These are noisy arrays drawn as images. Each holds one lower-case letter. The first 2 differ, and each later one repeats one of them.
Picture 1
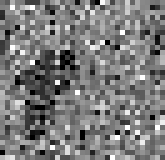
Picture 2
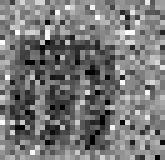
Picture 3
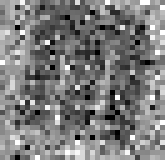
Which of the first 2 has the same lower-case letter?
2
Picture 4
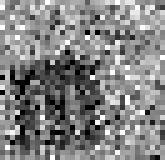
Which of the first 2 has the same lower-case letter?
2
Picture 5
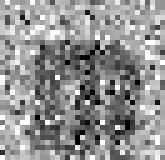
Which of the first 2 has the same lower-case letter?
2
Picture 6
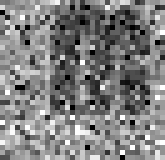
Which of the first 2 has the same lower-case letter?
2
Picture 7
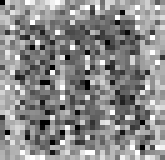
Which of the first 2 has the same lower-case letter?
2
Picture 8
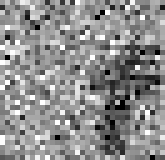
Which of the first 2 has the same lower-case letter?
1
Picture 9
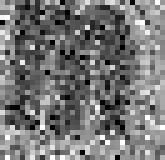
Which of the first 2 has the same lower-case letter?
2
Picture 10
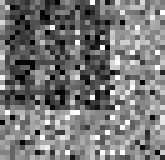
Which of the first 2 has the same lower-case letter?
2
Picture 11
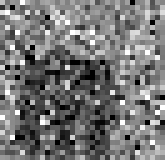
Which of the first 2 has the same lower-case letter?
2
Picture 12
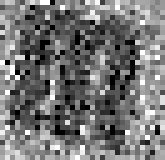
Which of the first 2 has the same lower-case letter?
2
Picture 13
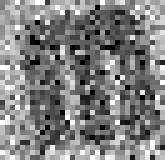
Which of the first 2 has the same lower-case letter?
2
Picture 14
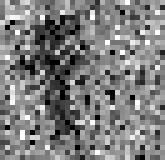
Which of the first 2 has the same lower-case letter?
1
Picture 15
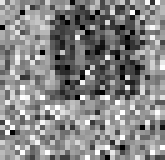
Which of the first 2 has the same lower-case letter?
2
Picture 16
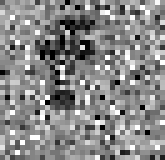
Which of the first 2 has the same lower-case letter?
1
